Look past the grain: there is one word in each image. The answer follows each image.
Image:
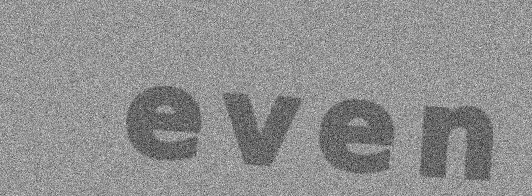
even
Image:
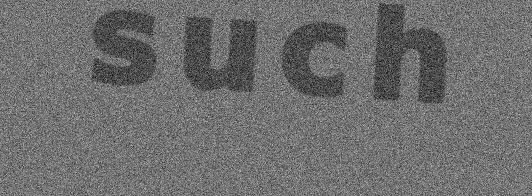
such
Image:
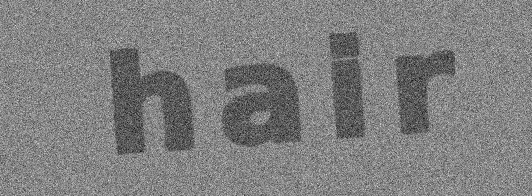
hair
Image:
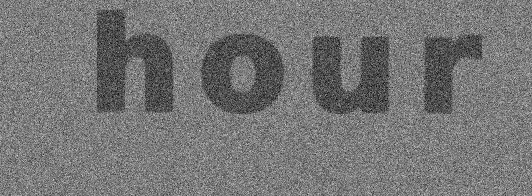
hour
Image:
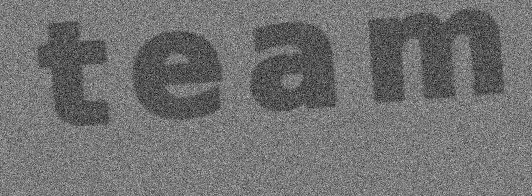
team
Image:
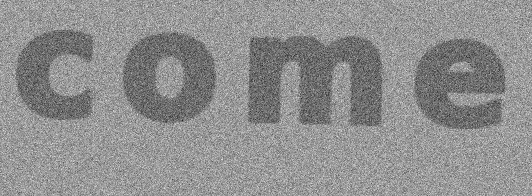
come
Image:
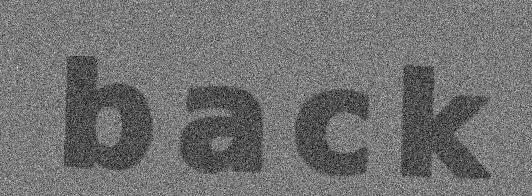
back
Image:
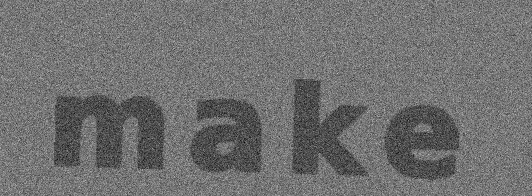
make
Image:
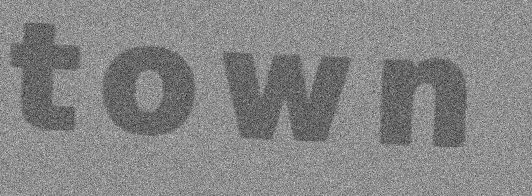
town
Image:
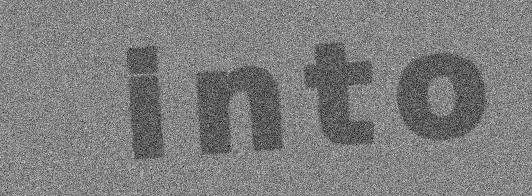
into
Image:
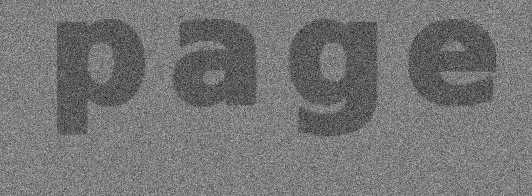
page
